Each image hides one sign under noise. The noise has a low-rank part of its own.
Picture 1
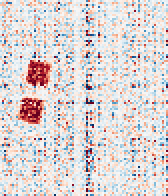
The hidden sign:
colon
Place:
middle left
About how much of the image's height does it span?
a third
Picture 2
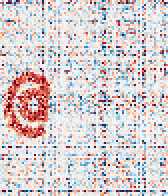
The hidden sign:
at sign
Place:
middle left
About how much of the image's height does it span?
a third
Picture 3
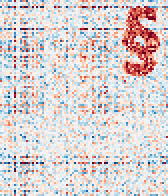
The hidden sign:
section sign
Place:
top right
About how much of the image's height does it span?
a third
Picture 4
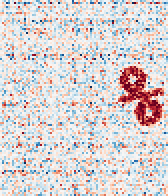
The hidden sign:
percent sign
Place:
middle right
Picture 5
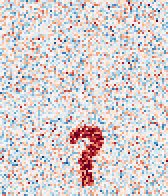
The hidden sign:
question mark
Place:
bottom middle
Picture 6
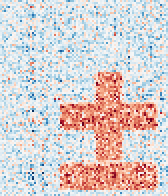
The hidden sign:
plus-minus sign
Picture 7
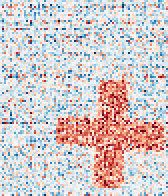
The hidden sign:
plus sign
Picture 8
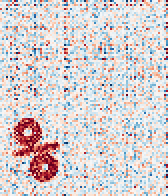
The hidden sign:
percent sign
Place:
bottom left
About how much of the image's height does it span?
a third
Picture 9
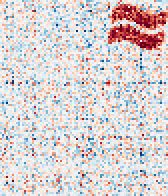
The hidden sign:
approximately sign
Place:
top right
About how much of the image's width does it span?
a third
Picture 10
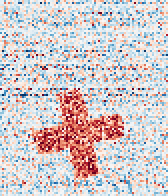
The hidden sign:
plus sign
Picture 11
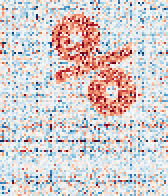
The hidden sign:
percent sign
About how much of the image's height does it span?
half
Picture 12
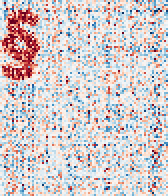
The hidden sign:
section sign
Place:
top left
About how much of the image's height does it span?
a third
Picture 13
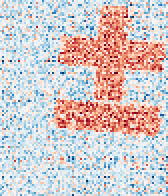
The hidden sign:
plus-minus sign
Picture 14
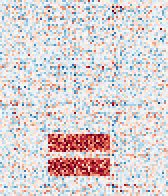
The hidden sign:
equals sign
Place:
bottom middle
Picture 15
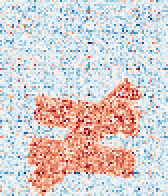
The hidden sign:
not-equal sign
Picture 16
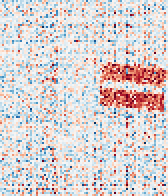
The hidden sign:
equals sign
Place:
middle right
